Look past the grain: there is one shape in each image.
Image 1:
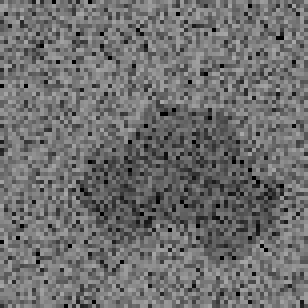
car
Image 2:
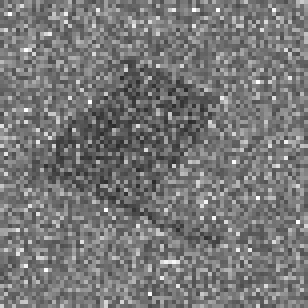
flag
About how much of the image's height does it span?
two thirds
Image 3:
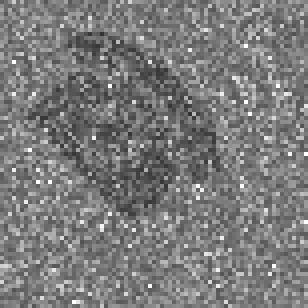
telephone
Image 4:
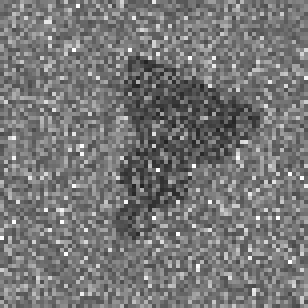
chess pawn
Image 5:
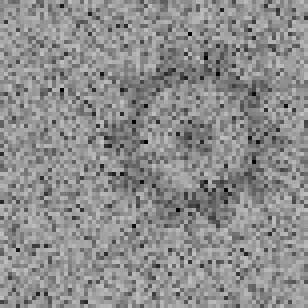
gear
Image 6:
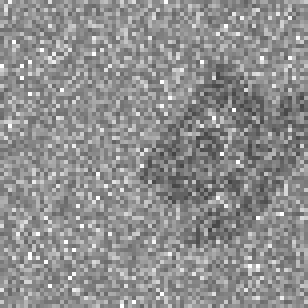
telephone
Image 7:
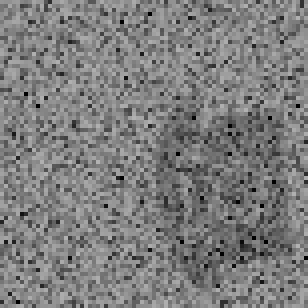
telephone
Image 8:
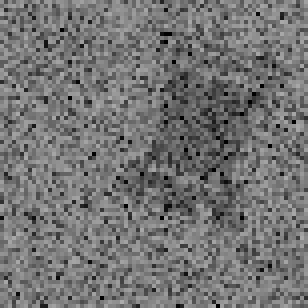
chess rook
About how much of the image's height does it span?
two thirds
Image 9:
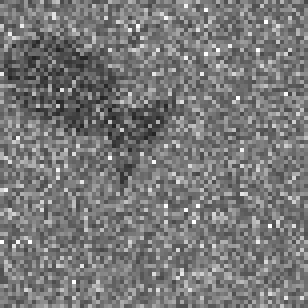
fish
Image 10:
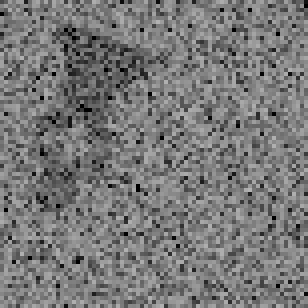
chess bishop
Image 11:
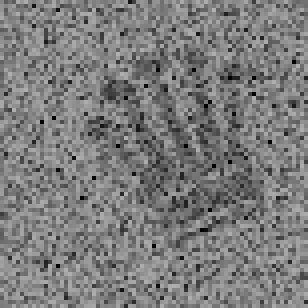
chess queen
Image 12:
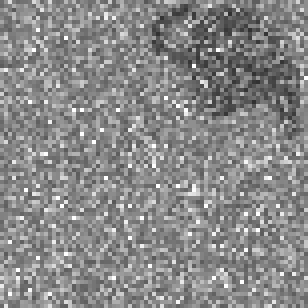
teapot
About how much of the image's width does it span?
half
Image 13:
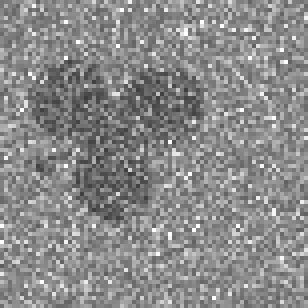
club
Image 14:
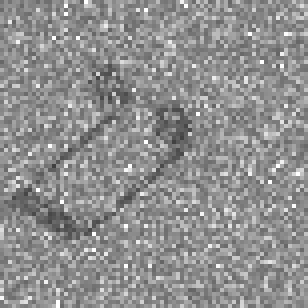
pair of musical notes
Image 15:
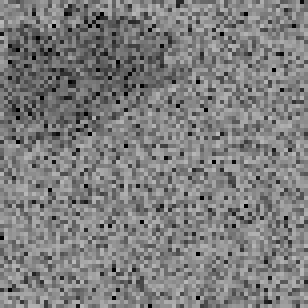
chess knight
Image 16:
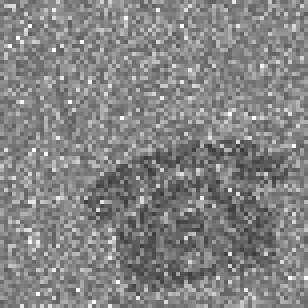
telephone
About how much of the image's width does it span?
two thirds
